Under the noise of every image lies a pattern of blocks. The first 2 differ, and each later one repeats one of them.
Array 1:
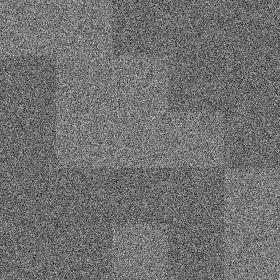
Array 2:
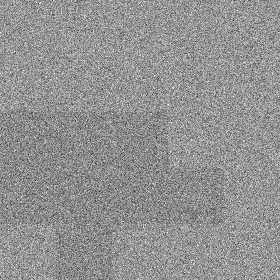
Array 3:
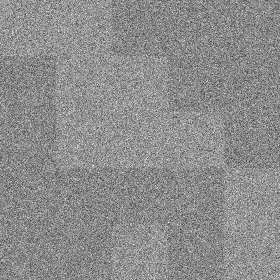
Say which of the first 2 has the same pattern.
1
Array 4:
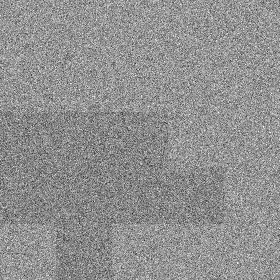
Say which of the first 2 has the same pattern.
2
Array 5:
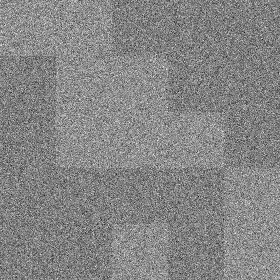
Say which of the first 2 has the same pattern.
1
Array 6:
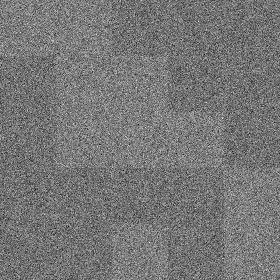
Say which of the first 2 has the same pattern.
1
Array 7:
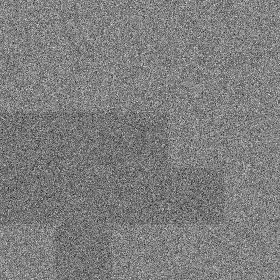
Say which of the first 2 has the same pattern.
2
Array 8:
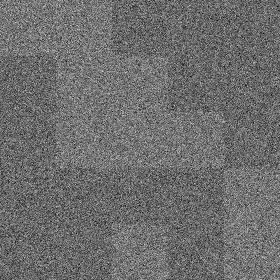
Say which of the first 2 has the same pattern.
1
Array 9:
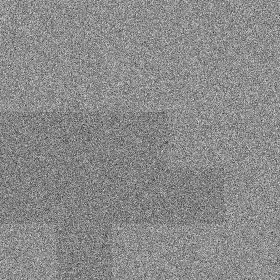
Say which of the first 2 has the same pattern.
2
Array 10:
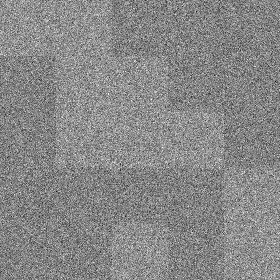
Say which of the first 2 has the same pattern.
1
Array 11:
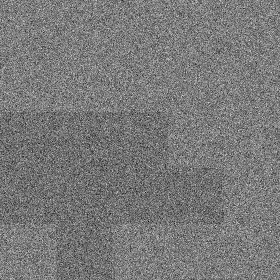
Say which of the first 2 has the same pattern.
2
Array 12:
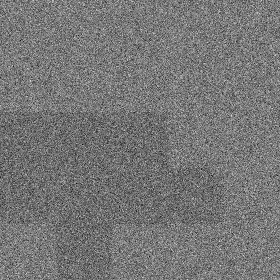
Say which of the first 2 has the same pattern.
2
